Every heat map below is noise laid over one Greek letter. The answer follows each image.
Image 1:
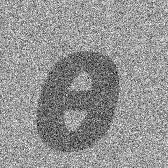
dark theta
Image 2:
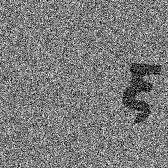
dark xi, middle right
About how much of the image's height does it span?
a third
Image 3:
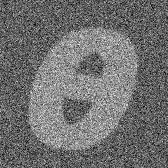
light theta
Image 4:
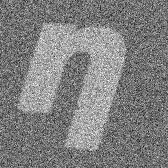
light eta
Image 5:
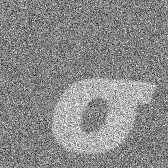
light sigma
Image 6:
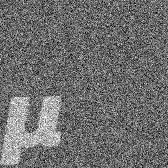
light mu, bottom left
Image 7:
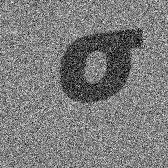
dark sigma
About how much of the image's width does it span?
half
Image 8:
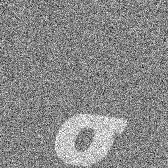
light sigma, bottom middle
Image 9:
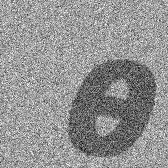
dark theta
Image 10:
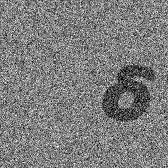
dark delta, middle right
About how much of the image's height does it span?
a third
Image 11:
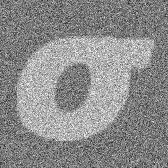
light sigma
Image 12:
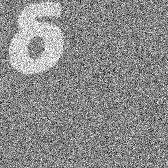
light delta, top left
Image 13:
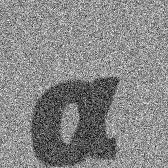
dark alpha
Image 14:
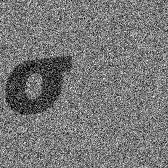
dark sigma, middle left
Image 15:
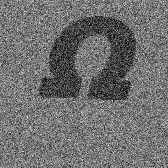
dark omega
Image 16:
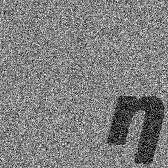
dark eta, bottom right
